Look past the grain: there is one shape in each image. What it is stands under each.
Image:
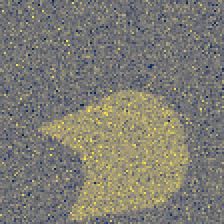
cat's head
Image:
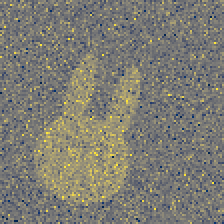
rabbit's head
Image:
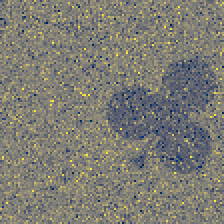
club
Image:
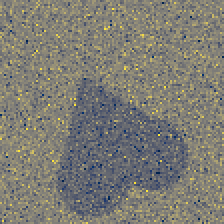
heart
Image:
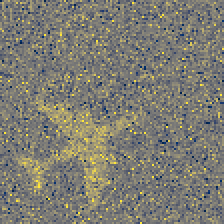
airplane
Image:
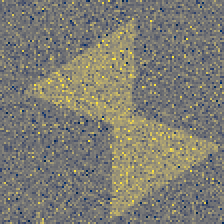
bow tie
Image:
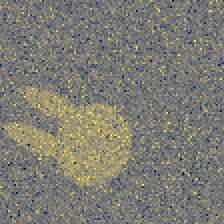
rabbit's head
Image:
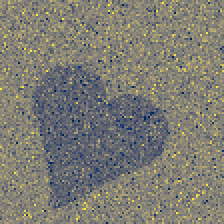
heart
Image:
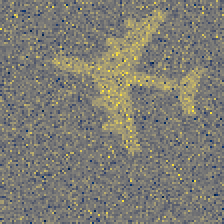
airplane
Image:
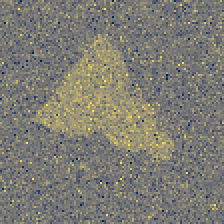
chess pawn
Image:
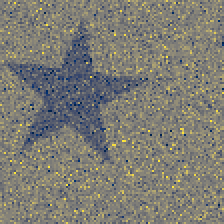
star
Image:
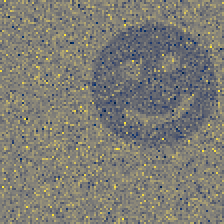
smiling face
